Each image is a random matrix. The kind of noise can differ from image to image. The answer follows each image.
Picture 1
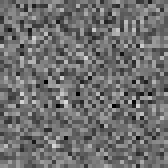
low rank plus noise
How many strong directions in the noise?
two
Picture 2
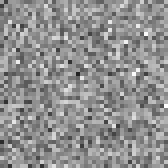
independent entries
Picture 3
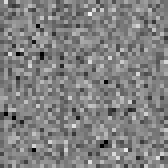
heavy tails
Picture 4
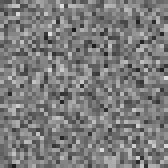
independent entries
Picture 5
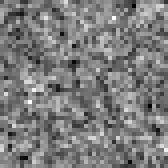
blotchy
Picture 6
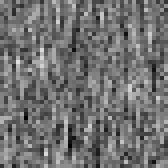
streaked along the columns
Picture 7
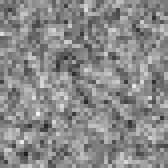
blotchy
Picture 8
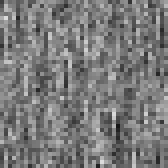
streaked along the columns
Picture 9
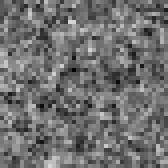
blotchy
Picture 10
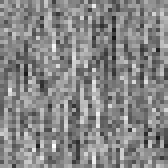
streaked along the columns
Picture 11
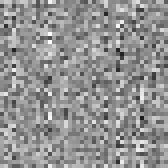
columns of uneven size
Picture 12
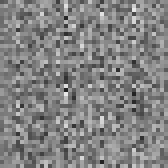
columns of uneven size
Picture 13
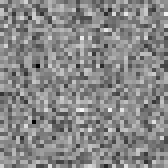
low rank plus noise
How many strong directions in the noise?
five to eight
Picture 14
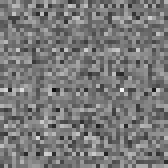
rows of uneven size
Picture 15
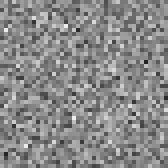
independent entries
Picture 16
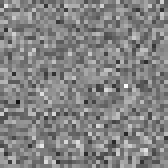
low rank plus noise
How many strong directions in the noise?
five to eight
